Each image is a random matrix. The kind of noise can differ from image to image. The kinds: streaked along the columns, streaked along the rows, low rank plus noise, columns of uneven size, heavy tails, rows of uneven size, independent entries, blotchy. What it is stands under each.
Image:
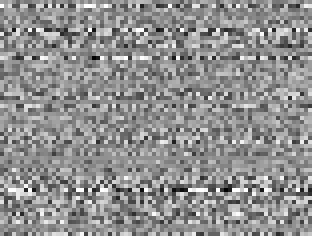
rows of uneven size
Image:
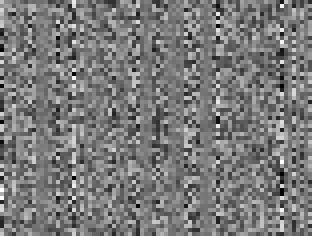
columns of uneven size
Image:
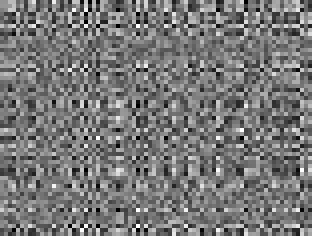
low rank plus noise
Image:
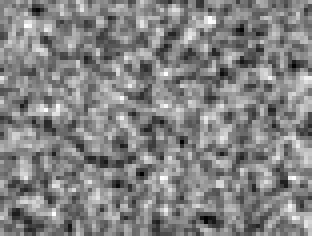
blotchy
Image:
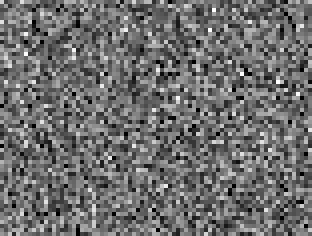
independent entries
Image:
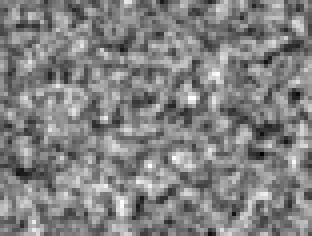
blotchy
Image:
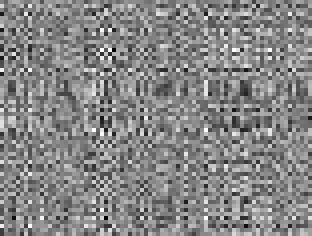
low rank plus noise
